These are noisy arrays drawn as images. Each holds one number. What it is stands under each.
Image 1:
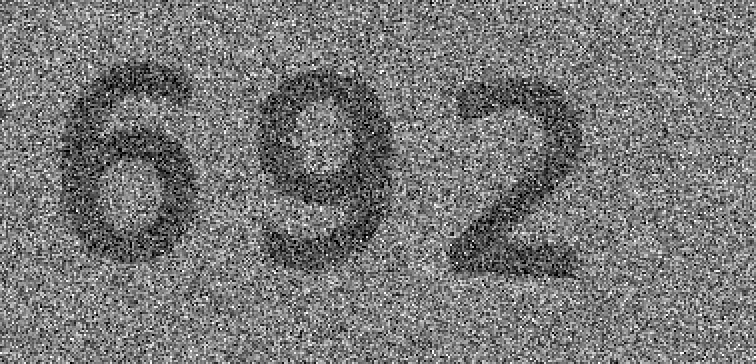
692
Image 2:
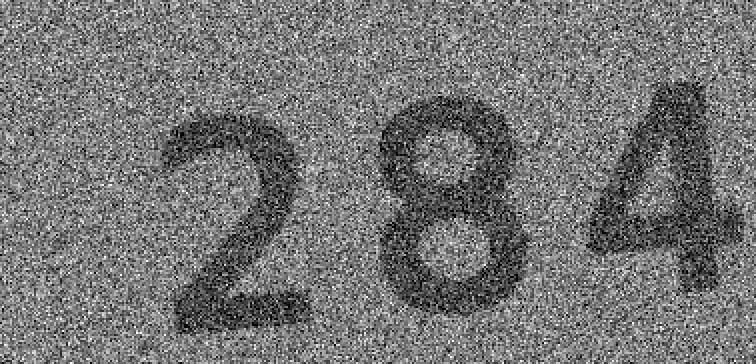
284
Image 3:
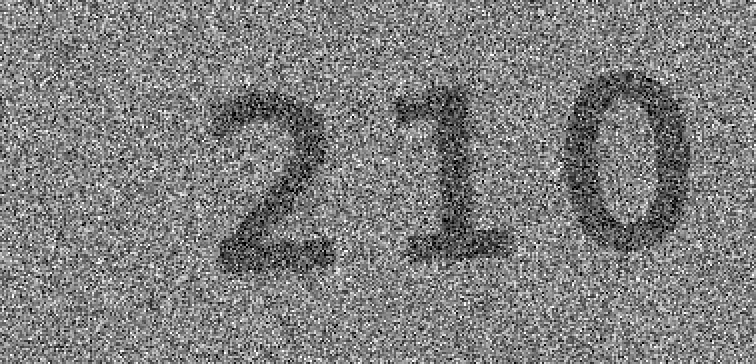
210
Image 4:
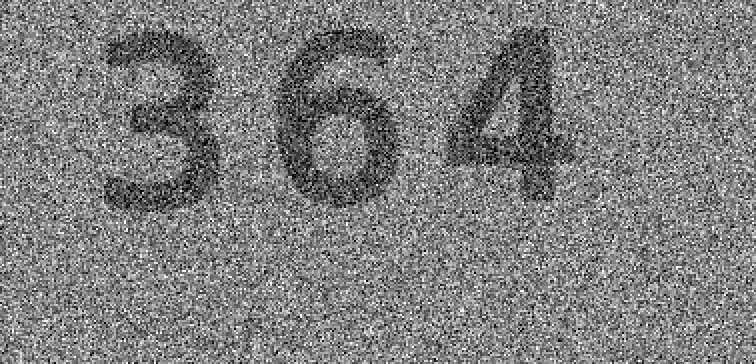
364
